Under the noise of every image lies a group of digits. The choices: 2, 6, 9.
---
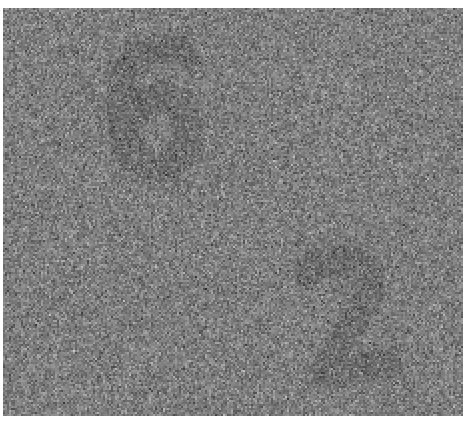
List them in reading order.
top left: 6; bottom right: 2
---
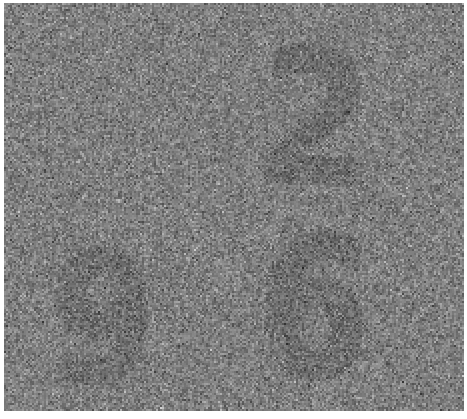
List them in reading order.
top right: 2; bottom left: 9; bottom right: 6
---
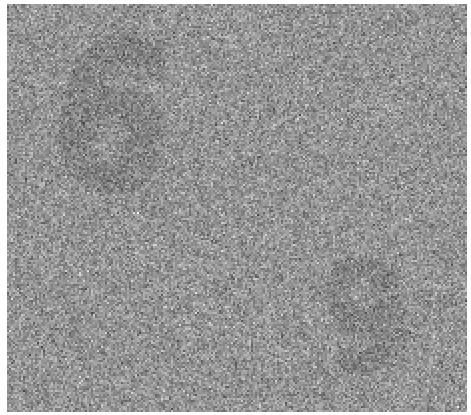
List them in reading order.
top left: 6; bottom right: 9
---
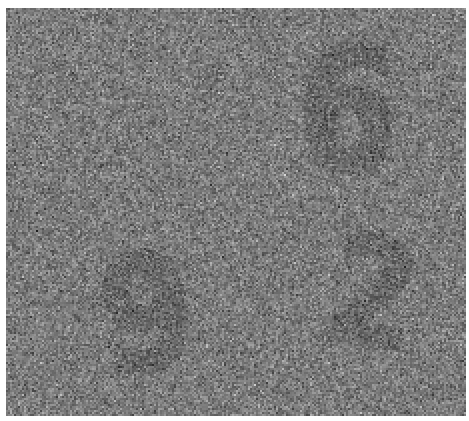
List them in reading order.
top right: 6; bottom left: 9; bottom right: 2
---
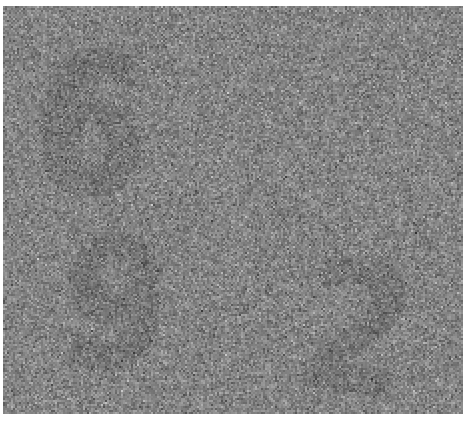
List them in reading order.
top left: 6; bottom left: 9; bottom right: 2
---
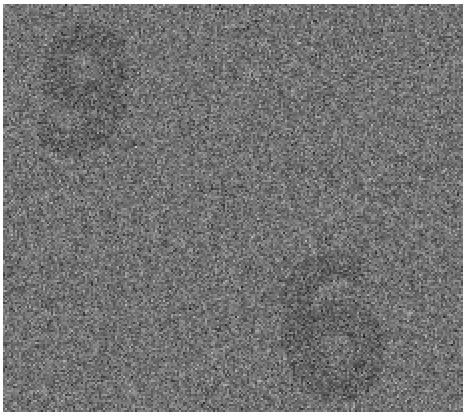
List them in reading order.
top left: 9; bottom right: 6
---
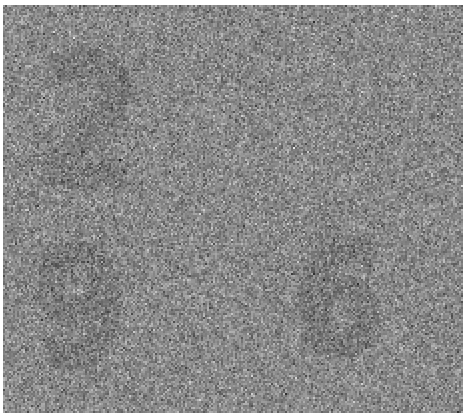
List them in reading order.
top left: 2; bottom left: 9; bottom right: 6
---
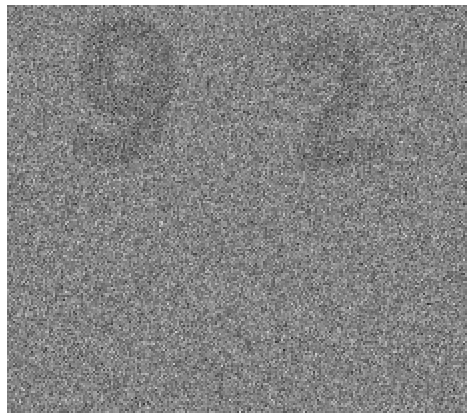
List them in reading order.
top left: 9; top right: 2
